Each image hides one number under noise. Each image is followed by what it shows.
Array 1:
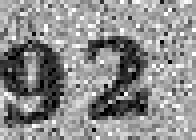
92
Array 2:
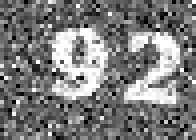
92
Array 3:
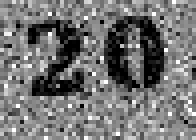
20
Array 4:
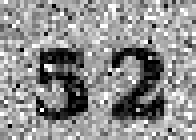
52
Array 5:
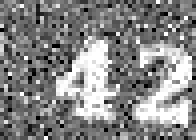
42
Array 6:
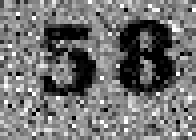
58
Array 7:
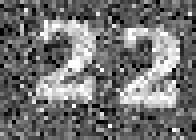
22
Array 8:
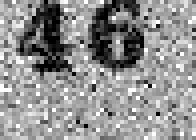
46
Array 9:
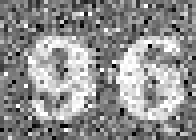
96
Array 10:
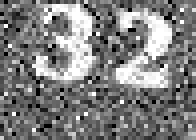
32
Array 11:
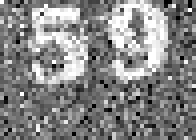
59
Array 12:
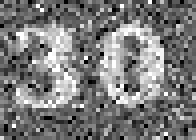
30
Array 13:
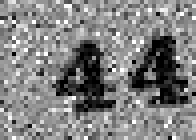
44
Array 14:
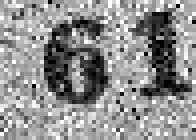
61
